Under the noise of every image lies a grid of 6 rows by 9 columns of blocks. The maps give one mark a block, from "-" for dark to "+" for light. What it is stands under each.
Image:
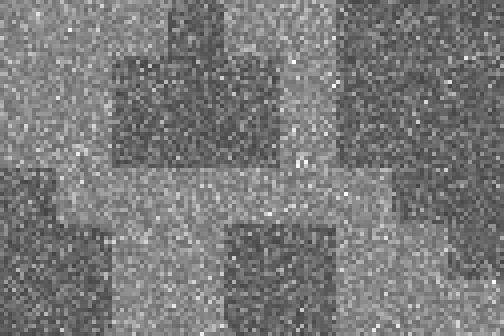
+ + + - + + - - -
+ + - - - + - - -
+ + - - - + - - -
- + + + + + + - -
- - + + - - + + -
- - + + - - + + +
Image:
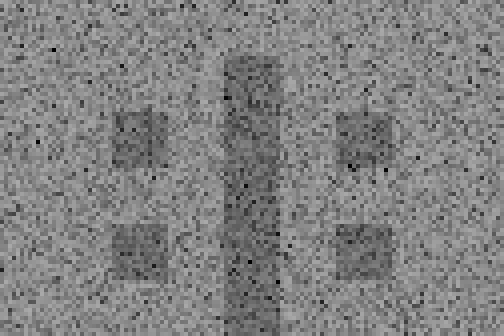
+ + + + + + + + +
+ + + + - + + + +
+ + - + - + - + +
+ + + + - + + + +
+ + - + - + - + +
+ + + + - + + + +
